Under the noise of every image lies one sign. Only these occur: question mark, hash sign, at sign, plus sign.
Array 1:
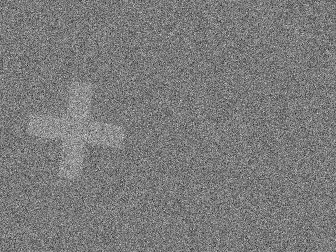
light plus sign, middle left
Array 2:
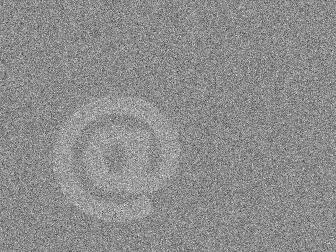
light at sign
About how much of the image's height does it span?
half
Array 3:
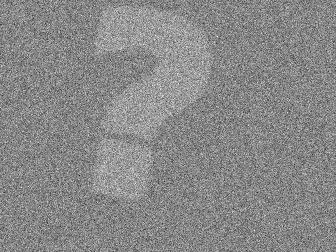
light question mark
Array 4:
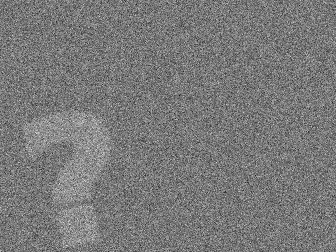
light question mark
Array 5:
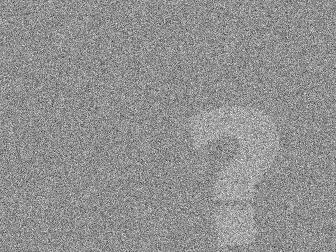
light question mark
